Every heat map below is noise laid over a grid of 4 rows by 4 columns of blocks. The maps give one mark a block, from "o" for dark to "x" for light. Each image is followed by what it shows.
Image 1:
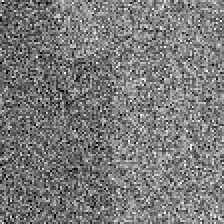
o x x x
o o x x
o o x x
o o x x
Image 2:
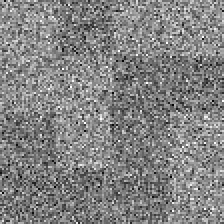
x o x x
x x o o
o x o x
o o o x
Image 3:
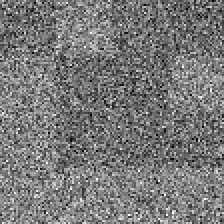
o x o o
x o o x
x o o o
x x x x
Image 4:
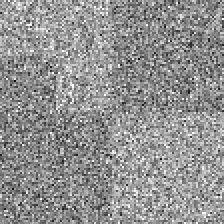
x x o o
o x o o
o o x x
o o x x
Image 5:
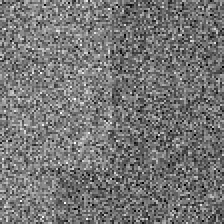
x x o o
x x o o
x x o o
x o o o
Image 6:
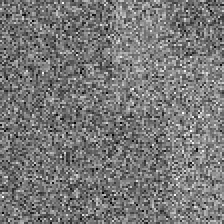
o o x o
o o x x
o o o x
o o o x
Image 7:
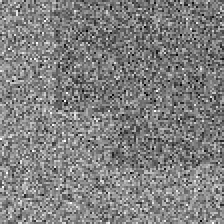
x o o o
x o o o
x x o o
x x x x
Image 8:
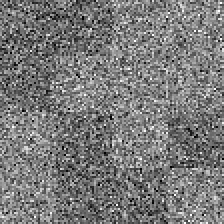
o o x x
o x x x
x o x o
x o o x
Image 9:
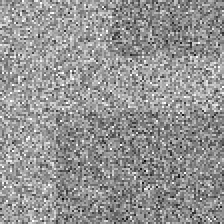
x x o o
x x x x
x o o o
x o o o
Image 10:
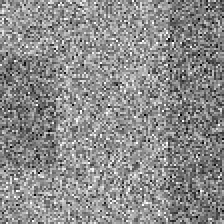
x x x o
o x x o
o x x o
x x x o
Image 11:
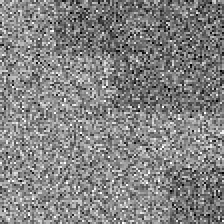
x o o o
x x o o
x x x x
x x x o
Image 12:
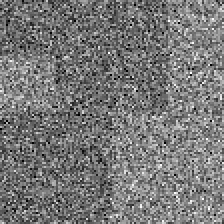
o o o x
x o o x
o o x x
o o x x
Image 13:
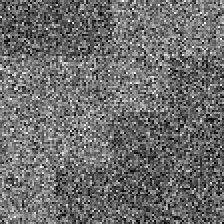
o o x x
x x x o
x x o o
x o o o
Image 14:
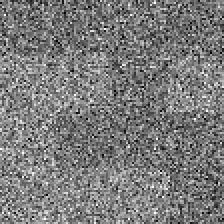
o o o o
x x o x
x o o o
x x x o
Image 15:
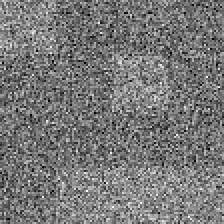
x o o o
o o x o
o o o o
o x x x
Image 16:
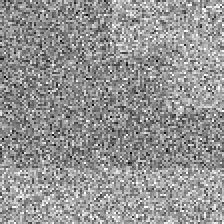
o o x x
o o o x
o o o o
x x x x
